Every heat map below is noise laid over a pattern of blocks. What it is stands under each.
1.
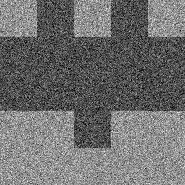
left and right mirror each other
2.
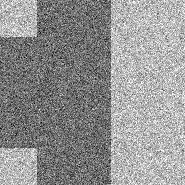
top and bottom mirror each other
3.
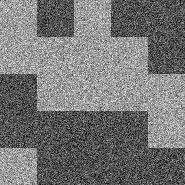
no symmetry
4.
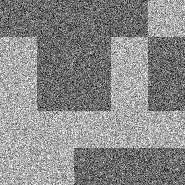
no symmetry
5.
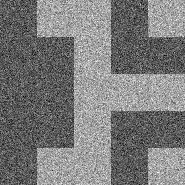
top and bottom mirror each other
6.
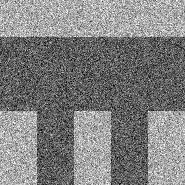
left and right mirror each other
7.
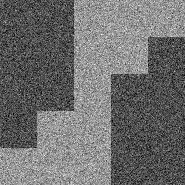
the same after a half turn
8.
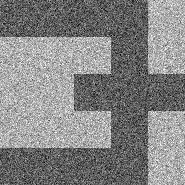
top and bottom mirror each other
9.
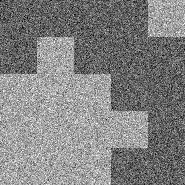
mirrored about the diagonal from the bottom left
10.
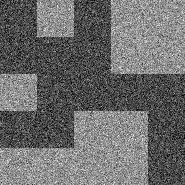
no symmetry
